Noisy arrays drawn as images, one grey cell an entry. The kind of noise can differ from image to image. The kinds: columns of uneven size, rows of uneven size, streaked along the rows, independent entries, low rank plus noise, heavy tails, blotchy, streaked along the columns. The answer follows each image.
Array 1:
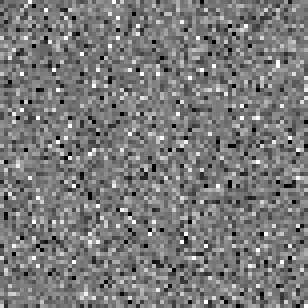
heavy tails
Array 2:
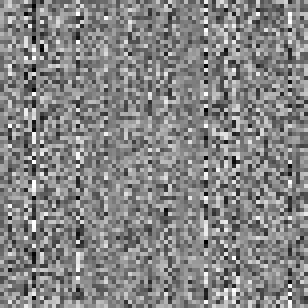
columns of uneven size
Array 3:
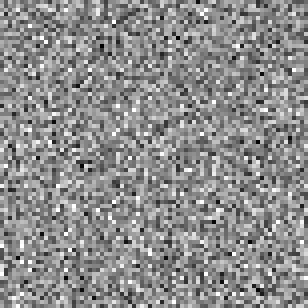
independent entries
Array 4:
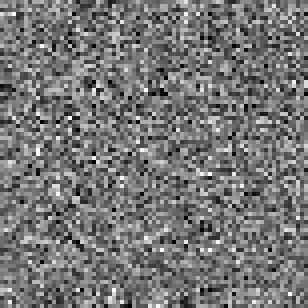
low rank plus noise
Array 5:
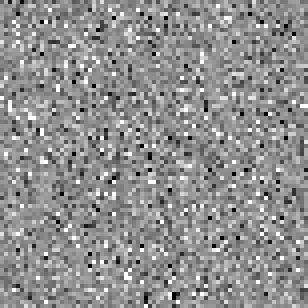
heavy tails
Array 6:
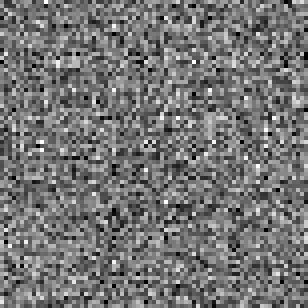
low rank plus noise
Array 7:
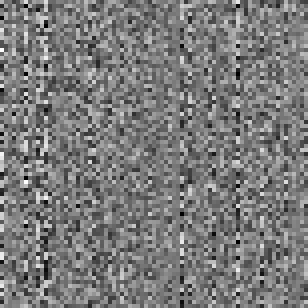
columns of uneven size
